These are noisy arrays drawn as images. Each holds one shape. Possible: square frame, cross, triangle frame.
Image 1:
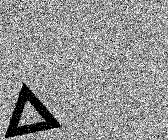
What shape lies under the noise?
triangle frame
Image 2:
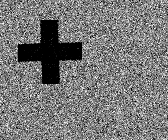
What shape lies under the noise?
cross
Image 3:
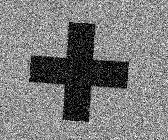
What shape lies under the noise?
cross
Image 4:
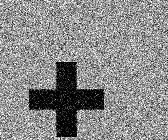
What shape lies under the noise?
cross
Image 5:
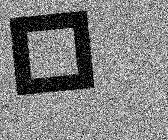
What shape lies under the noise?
square frame
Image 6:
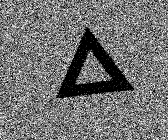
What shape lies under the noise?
triangle frame
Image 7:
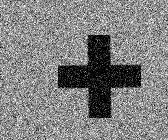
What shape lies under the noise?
cross
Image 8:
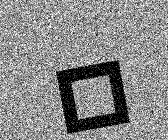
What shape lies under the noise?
square frame
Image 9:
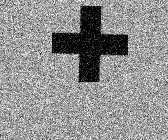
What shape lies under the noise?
cross
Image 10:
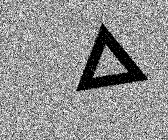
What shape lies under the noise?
triangle frame
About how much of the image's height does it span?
half
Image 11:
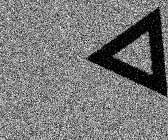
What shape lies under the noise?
triangle frame
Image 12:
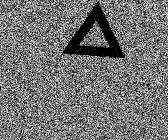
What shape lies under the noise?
triangle frame
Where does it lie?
top middle
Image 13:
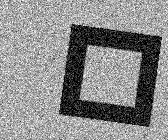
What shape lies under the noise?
square frame
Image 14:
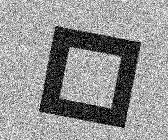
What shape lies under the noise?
square frame
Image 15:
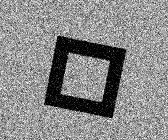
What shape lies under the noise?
square frame
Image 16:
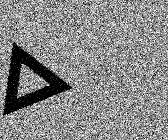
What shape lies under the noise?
triangle frame
